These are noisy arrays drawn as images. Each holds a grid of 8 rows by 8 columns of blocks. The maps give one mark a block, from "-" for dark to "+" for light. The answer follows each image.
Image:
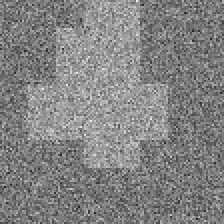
- - - + + - - -
- - + + + - - -
- - + + + - - -
- + + + + + - -
- + + + + + - -
- - - + + - - -
- - - - - - - -
- - - - - - - -
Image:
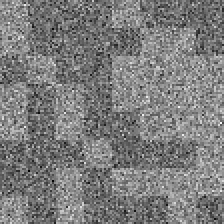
+ - - - + - - -
+ - - - - + + -
- + - - + + + +
+ - + - + + + +
+ - + - - + + +
- - - + - - - +
- - + - + + + +
+ - + - - - + -
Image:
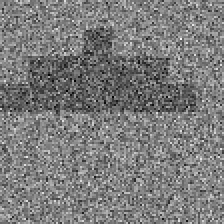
+ + + + + + + +
+ + + - + + + +
+ - - - - - + +
- - - - - - - +
+ + + + + + + +
+ + + + + + + +
+ + + + + + + +
+ + + + + + + +
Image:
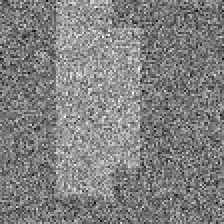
- - + + - - - -
- - + + + - - -
- - + + + - - -
- - + + + - - -
- - + + + - - -
- - + + + - - -
- - + + - - - -
- - - - - - - -
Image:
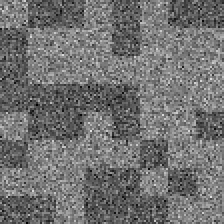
+ - - + - + - -
- + + + - + + +
- + + + + + + +
- - - - - + + +
+ - - + - + + -
- + + + + - + +
+ + + - - + - +
- - + - - - + +
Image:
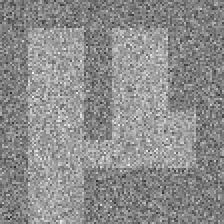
- - - - - - - -
- + + - + + - -
- + + - + + - -
- + + - + + - -
- + + - + + + -
- + + + + + + -
- + + - - - - -
- + + - - - - -
